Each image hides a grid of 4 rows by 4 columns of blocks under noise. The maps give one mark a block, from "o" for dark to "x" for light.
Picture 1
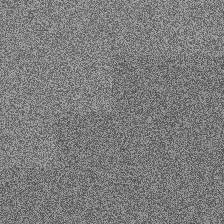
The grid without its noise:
x x x x
x x o o
x o o o
o o o o
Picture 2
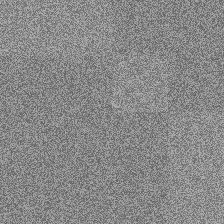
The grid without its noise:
x x o o
o o x o
o o o x
o o o x
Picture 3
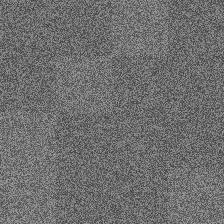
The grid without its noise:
o o x o
o x o o
x o o o
x o o x
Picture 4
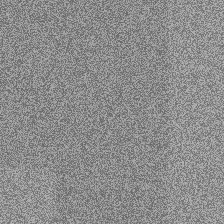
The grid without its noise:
o o o x
o o o x
o o o x
x o o x
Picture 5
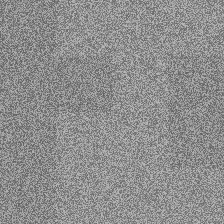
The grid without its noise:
o x x x
o o x o
o x x o
o x x x
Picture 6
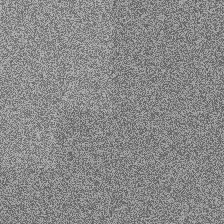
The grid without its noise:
x x o o
x x o o
x o o o
o o o o
